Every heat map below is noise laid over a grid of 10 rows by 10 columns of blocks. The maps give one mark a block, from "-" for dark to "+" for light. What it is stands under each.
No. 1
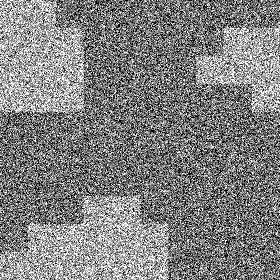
++--------
+++-----++
+++----+++
+++------+
----------
----------
----------
---++-----
-+++++----
++++++----
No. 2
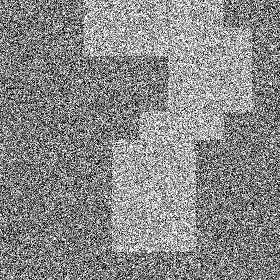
---+++++--
---++++++-
------+++-
------+++-
-----+++--
----+++---
----+++---
----+++---
----+++---
----------
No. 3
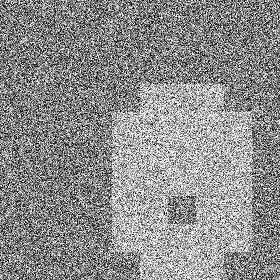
----------
----------
----------
-----+++--
----+++++-
----+++++-
----+++++-
----++-++-
----+++++-
-----+++--
